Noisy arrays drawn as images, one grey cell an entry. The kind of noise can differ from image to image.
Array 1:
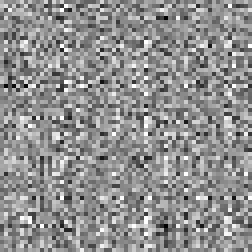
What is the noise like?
low rank plus noise
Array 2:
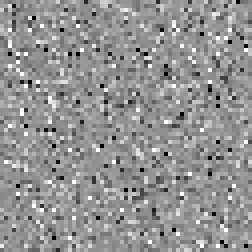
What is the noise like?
heavy tails
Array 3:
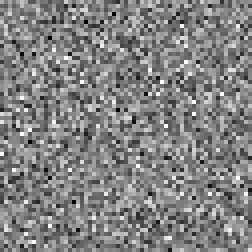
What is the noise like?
independent entries
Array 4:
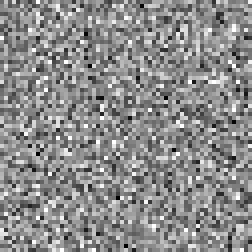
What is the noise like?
independent entries
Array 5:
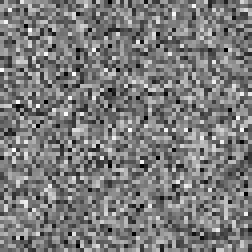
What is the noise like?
independent entries
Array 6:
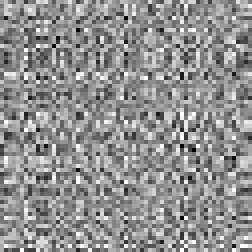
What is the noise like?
low rank plus noise
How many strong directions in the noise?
two
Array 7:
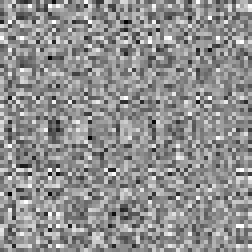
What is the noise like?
low rank plus noise
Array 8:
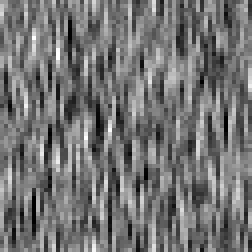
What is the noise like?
streaked along the columns
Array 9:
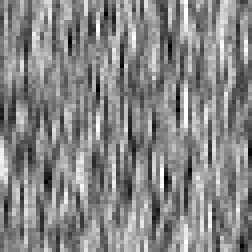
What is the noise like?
streaked along the columns
